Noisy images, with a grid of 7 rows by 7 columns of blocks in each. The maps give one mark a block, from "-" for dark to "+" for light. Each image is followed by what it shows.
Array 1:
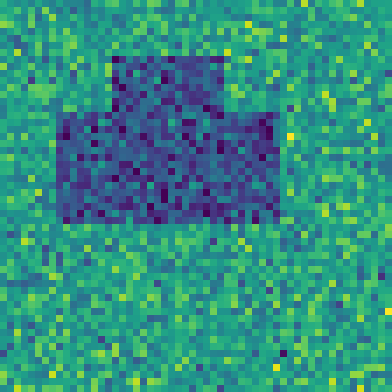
+ + + + + + +
+ + - - + + +
+ - - - - + +
+ - - - - + +
+ + + + + + +
+ + + + + + +
+ + + + + + +
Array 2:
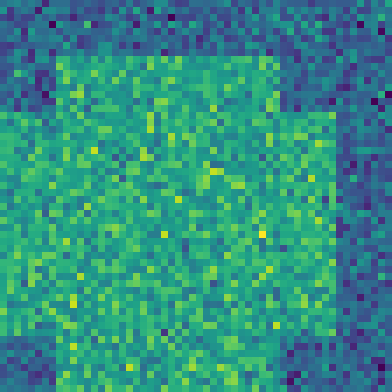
- - - - - - -
- + + + + - -
+ + + + + + -
+ + + + + + -
+ + + + + + -
+ + + + + + -
- + + + + - -
